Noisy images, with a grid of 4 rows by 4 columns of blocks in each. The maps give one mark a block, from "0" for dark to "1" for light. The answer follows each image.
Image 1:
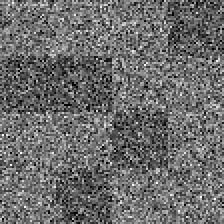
1110
0011
1101
1011
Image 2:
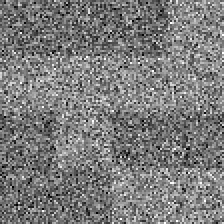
0001
1111
0100
0011
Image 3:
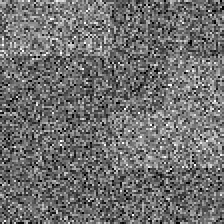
1100
0001
0011
0000
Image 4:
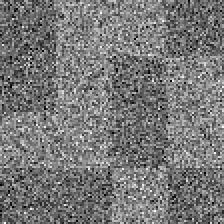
0110
0101
1101
0010
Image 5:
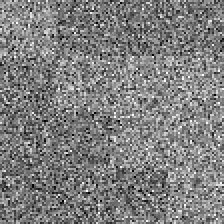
1000
0111
0011
0001
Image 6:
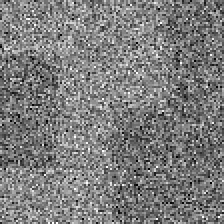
1110
0110
0100
1100
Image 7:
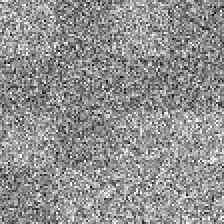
1010
0000
1011
0111
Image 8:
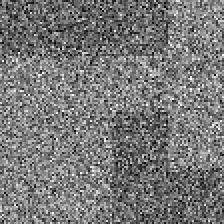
0001
1111
1101
1100
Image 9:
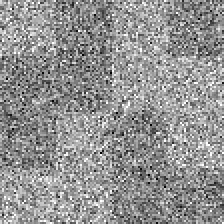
1010
0011
0101
1100
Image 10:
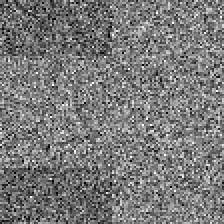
0011
1111
1111
0011
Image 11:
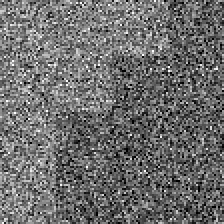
1110
1100
1000
1000
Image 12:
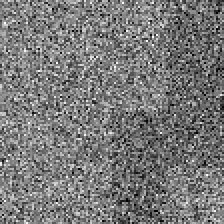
1110
1110
1100
1101
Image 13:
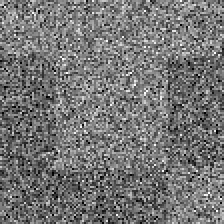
1111
0110
0110
0001
